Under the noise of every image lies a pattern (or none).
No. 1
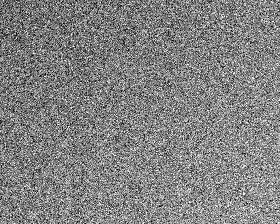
a smooth slope
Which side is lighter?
bottom right
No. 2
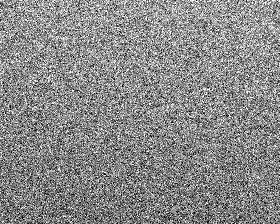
a smooth slope
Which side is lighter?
top
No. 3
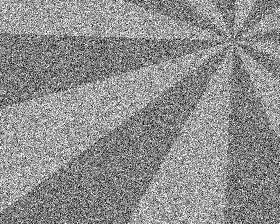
spokes from one point
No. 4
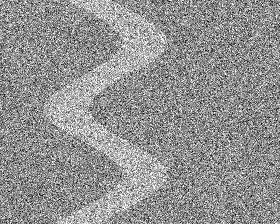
a wavy band
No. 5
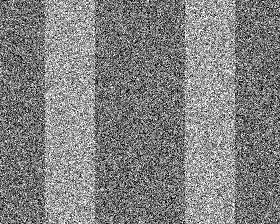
vertical stripes
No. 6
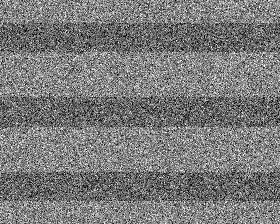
horizontal stripes
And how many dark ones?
3
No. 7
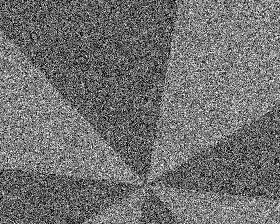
spokes from one point
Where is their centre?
bottom middle
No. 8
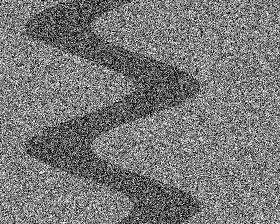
a wavy band
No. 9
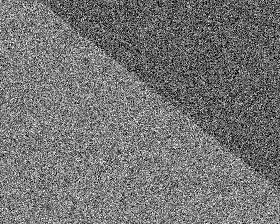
a sharp edge
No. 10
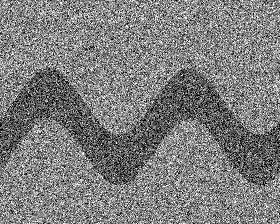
a wavy band
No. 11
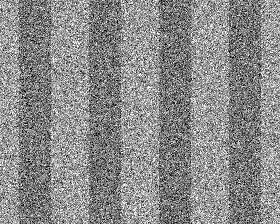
vertical stripes
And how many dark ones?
4
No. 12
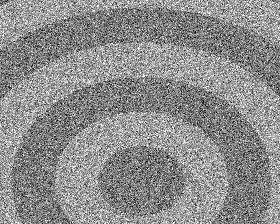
rings round one point
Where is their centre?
bottom middle
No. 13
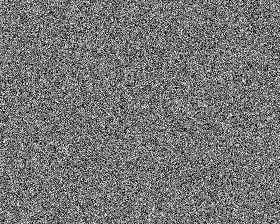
only noise
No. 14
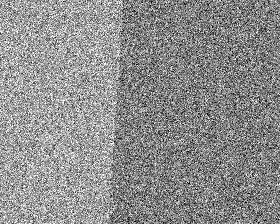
a sharp edge
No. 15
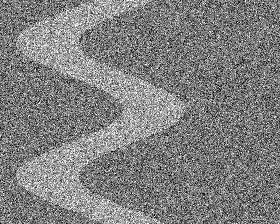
a wavy band
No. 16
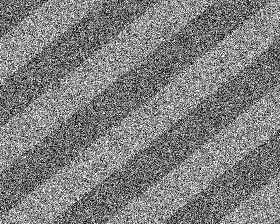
diagonal stripes
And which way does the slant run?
bottom left to top right
